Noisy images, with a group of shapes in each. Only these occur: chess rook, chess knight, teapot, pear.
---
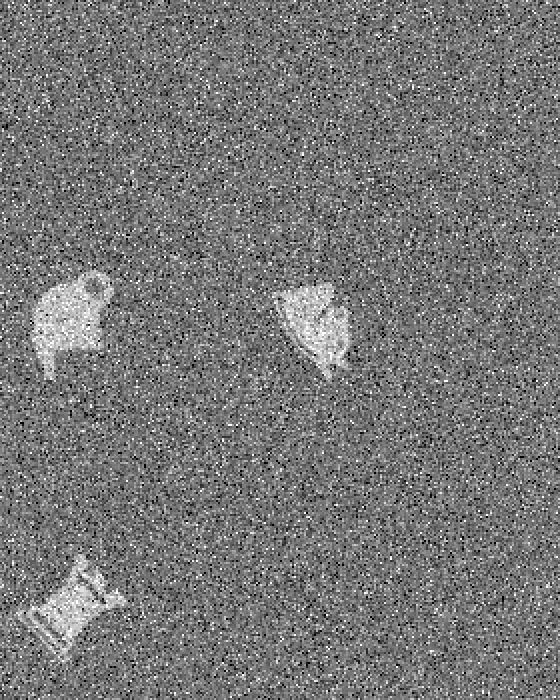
middle left: teapot; centre: chess knight; bottom left: chess rook
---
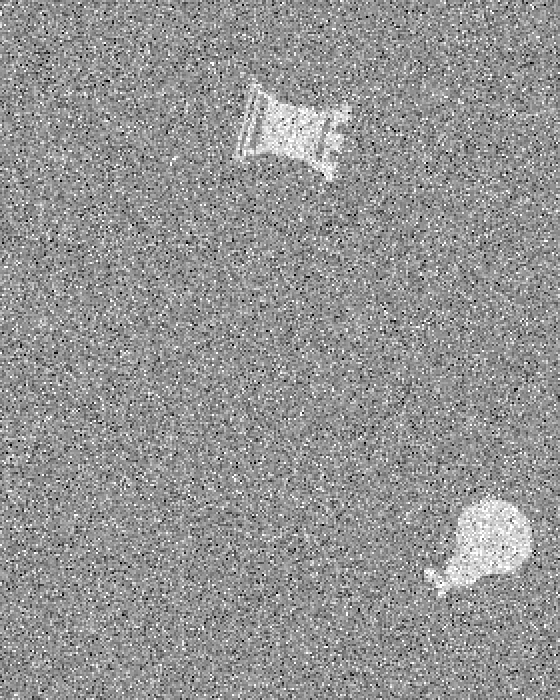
top middle: chess rook; bottom right: pear
